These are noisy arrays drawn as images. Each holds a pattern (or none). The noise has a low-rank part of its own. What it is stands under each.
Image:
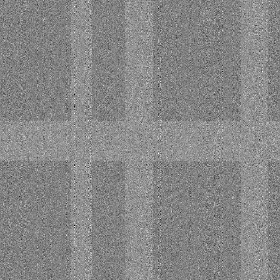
bands of rows crossing bands of columns
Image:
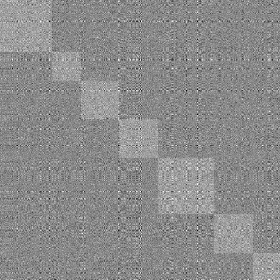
blocks along the diagonal
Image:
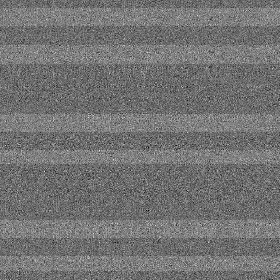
bands of rows
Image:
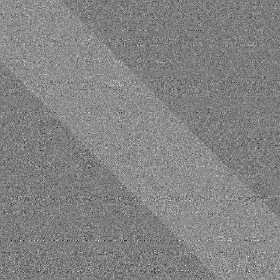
a diagonal band
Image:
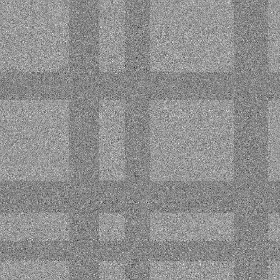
bands of rows crossing bands of columns
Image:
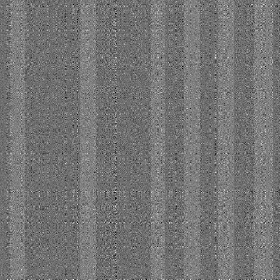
bands of columns
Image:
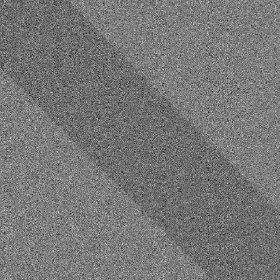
a diagonal band
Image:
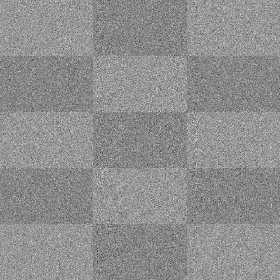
a checkerboard
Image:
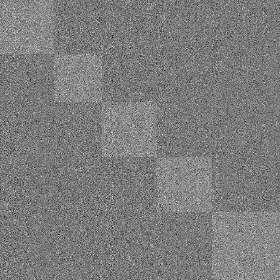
blocks along the diagonal
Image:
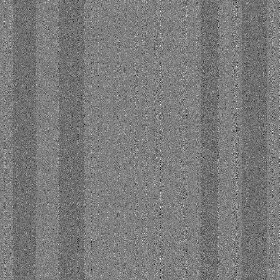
bands of columns
